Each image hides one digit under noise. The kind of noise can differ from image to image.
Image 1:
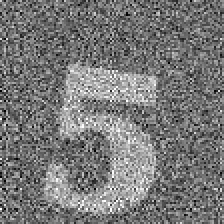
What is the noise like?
low rank plus noise
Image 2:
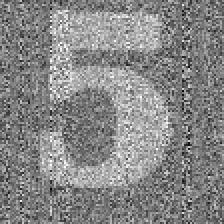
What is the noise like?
columns of uneven size
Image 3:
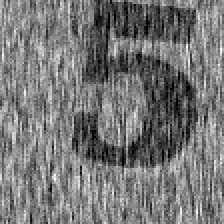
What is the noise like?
streaked along the columns
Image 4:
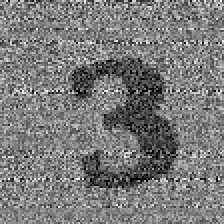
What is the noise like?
rows of uneven size
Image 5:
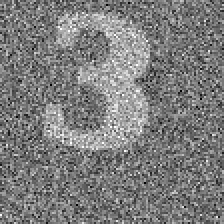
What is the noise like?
independent entries
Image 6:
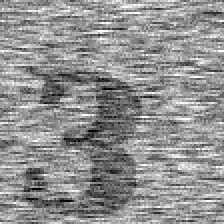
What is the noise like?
streaked along the rows
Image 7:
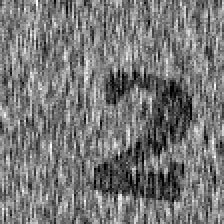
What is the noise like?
streaked along the columns
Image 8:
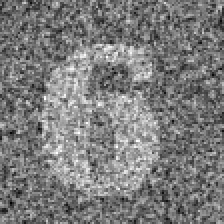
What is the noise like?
blotchy
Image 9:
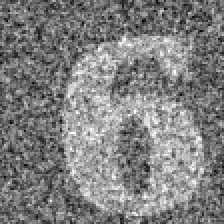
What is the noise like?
blotchy
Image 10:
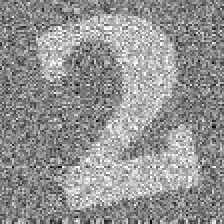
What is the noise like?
low rank plus noise
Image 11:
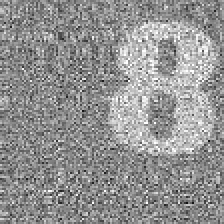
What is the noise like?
low rank plus noise
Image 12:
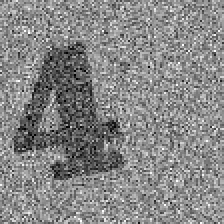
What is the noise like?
low rank plus noise
